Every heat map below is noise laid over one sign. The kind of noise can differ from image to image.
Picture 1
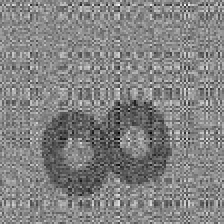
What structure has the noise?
low rank plus noise
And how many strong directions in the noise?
one
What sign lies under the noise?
infinity sign
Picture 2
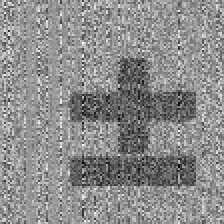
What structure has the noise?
columns of uneven size
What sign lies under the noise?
plus-minus sign
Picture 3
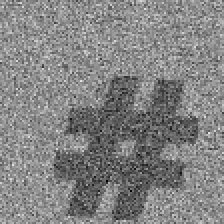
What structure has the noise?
independent entries
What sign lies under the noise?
hash sign
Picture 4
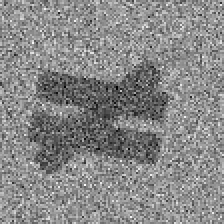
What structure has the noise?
independent entries
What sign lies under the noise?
not-equal sign
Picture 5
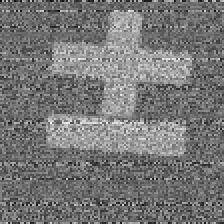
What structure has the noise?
rows of uneven size
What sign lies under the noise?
plus-minus sign
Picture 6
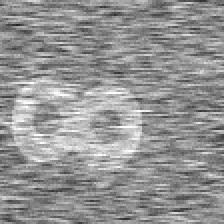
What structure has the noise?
streaked along the rows
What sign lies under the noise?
infinity sign
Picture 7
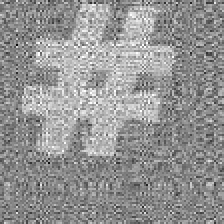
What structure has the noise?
low rank plus noise
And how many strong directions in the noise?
two
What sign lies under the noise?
hash sign
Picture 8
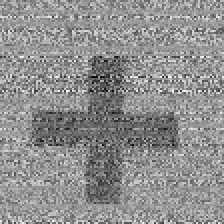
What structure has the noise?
rows of uneven size
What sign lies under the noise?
plus sign
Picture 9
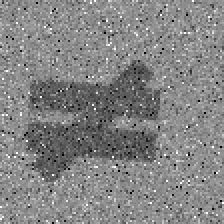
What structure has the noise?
heavy tails
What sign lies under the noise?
not-equal sign
